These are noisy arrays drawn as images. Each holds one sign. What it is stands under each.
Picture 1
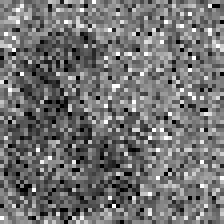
ampersand
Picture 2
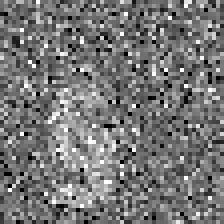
section sign
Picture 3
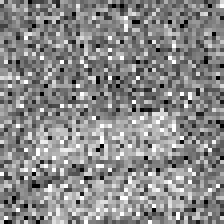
equals sign
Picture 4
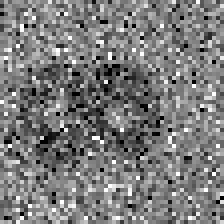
infinity sign
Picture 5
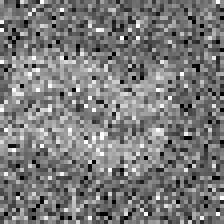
approximately sign
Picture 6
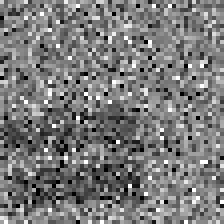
equals sign
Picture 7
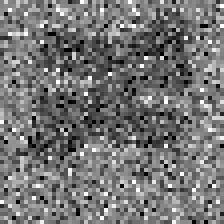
not-equal sign
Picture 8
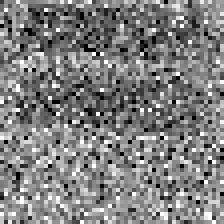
equals sign
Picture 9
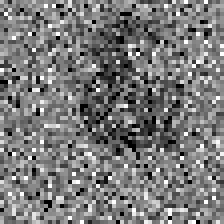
ampersand
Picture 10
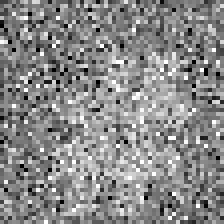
hash sign
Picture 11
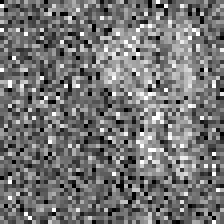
pilcrow
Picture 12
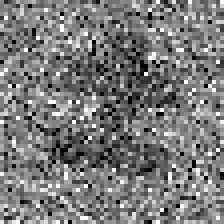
plus-minus sign
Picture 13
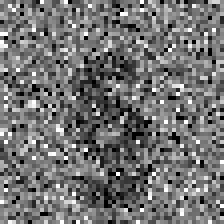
section sign
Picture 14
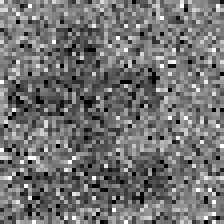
plus-minus sign
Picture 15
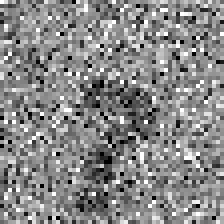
question mark
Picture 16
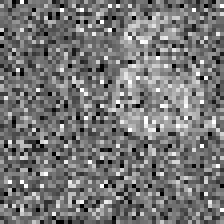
ampersand
